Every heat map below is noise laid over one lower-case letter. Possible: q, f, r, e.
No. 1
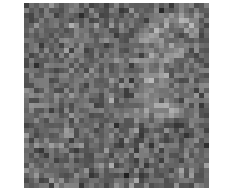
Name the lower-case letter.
f
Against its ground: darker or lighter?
lighter
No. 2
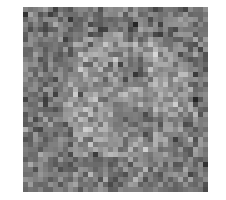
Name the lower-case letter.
e
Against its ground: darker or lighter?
lighter
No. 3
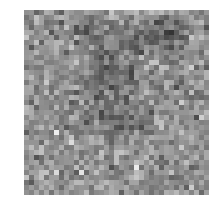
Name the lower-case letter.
r
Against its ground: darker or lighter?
darker
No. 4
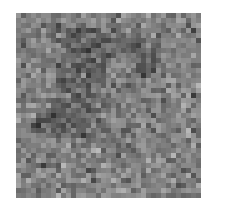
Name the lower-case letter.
r
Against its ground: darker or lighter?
darker
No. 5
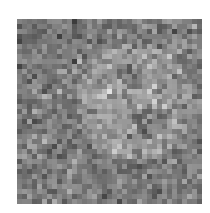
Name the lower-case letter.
e
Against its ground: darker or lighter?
lighter
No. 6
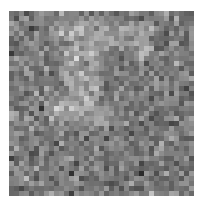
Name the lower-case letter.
r
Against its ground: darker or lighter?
lighter
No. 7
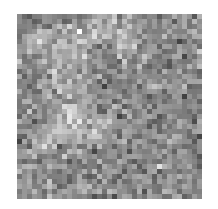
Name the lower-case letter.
r
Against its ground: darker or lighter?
lighter
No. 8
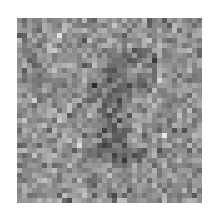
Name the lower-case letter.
f
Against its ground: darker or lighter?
darker
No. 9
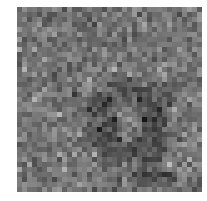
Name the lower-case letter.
q
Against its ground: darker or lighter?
darker
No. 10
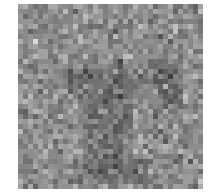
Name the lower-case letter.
r
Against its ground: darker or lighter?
darker
